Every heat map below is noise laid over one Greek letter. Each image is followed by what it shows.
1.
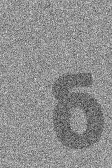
delta
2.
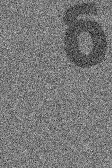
delta
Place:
top right
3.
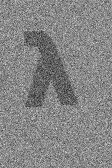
lambda
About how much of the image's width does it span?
half
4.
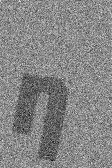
eta
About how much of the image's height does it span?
half
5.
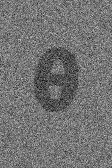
theta
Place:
centre
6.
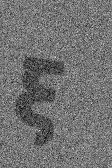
xi
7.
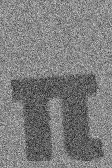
pi
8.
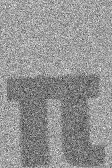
pi
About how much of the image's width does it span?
nearly all
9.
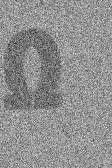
omega
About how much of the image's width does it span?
half
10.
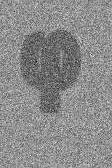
phi
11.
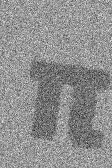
pi
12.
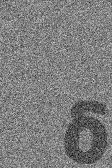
delta
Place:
bottom right
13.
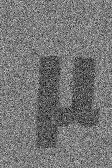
mu
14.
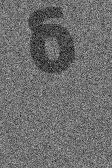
delta
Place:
top middle
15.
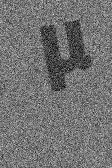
mu
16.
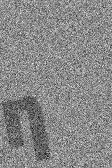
eta
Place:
bottom left
